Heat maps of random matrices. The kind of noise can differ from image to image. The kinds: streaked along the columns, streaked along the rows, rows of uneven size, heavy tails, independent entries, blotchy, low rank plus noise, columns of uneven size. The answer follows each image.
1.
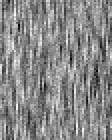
streaked along the columns
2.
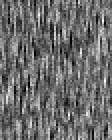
streaked along the columns
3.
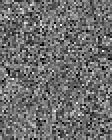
independent entries
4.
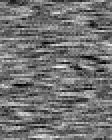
streaked along the rows
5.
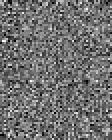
low rank plus noise
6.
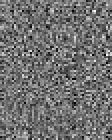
low rank plus noise
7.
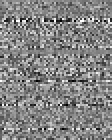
rows of uneven size
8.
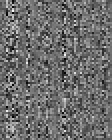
columns of uneven size
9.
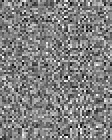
low rank plus noise
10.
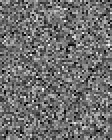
independent entries
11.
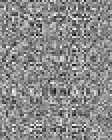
low rank plus noise
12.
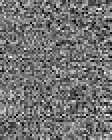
low rank plus noise
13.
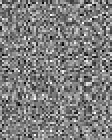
low rank plus noise
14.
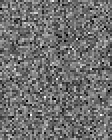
independent entries
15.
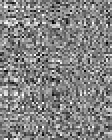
low rank plus noise
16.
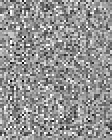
low rank plus noise
